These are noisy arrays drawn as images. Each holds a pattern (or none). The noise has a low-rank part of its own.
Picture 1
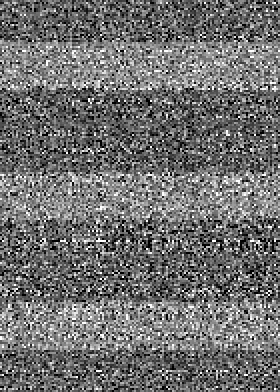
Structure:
horizontal stripes
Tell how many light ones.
3
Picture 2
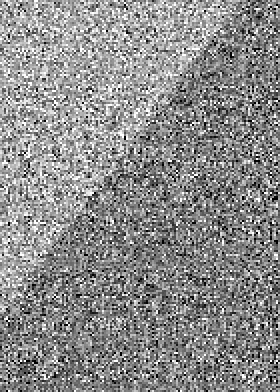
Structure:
a sharp edge
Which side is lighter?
top left
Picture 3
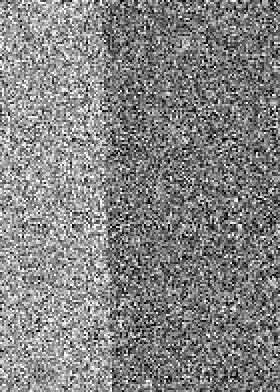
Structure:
a sharp edge
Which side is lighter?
left
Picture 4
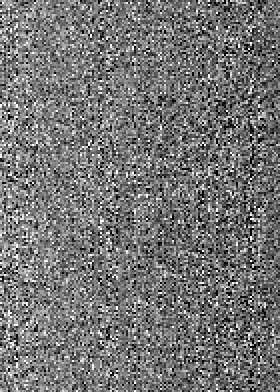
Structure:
a smooth slope
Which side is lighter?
left
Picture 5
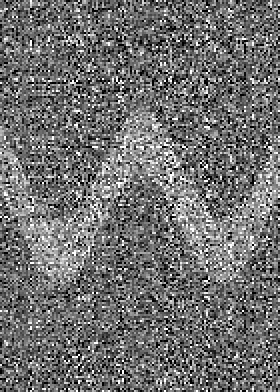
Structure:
a wavy band
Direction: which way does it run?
left to right
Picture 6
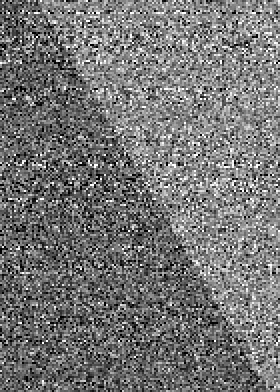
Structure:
a sharp edge
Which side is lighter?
top right
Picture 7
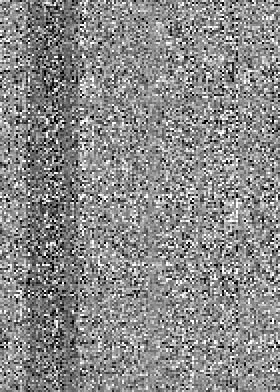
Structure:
one vertical stripe
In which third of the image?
left
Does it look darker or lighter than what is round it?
darker
